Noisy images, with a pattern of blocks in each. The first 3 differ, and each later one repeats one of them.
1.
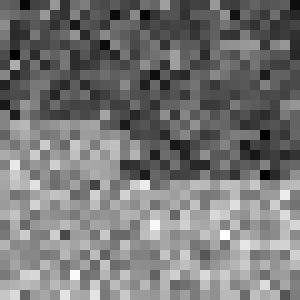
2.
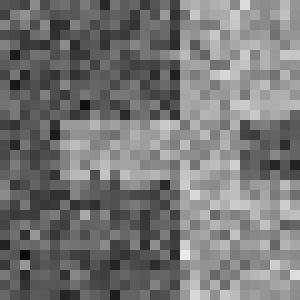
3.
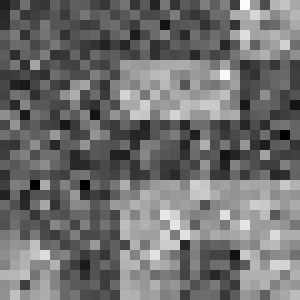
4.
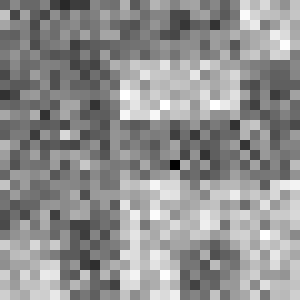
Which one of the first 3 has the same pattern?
3
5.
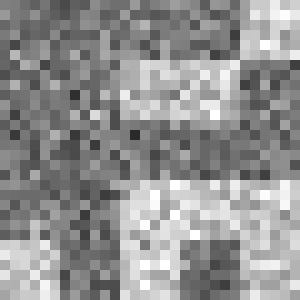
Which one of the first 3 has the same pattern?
3
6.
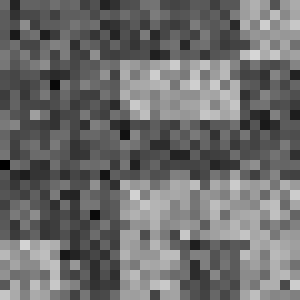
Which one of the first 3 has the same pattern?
3
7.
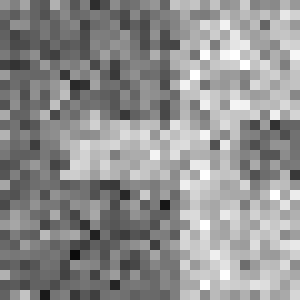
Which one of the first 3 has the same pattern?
2
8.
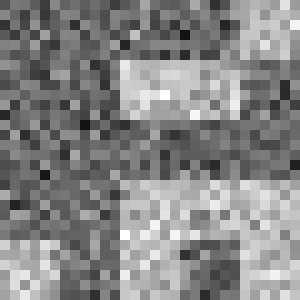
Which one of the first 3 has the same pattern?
3
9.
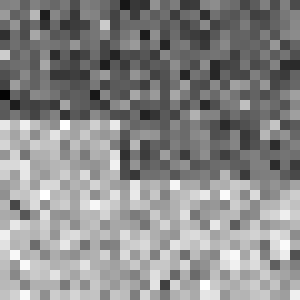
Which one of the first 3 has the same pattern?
1
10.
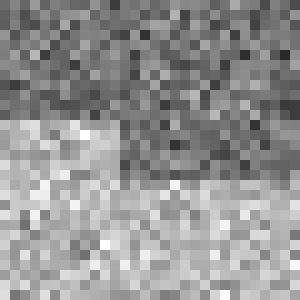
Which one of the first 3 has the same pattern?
1
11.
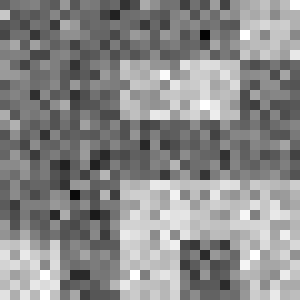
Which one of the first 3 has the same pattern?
3
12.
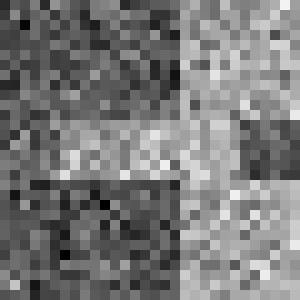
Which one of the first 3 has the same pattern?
2
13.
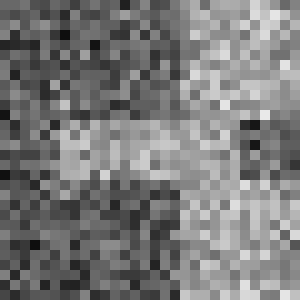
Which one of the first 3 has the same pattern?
2
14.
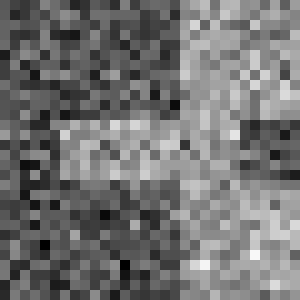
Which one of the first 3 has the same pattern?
2
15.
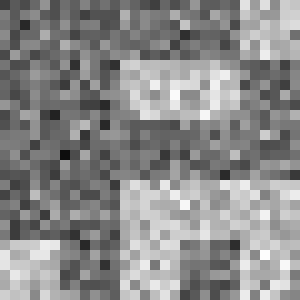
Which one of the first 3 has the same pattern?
3
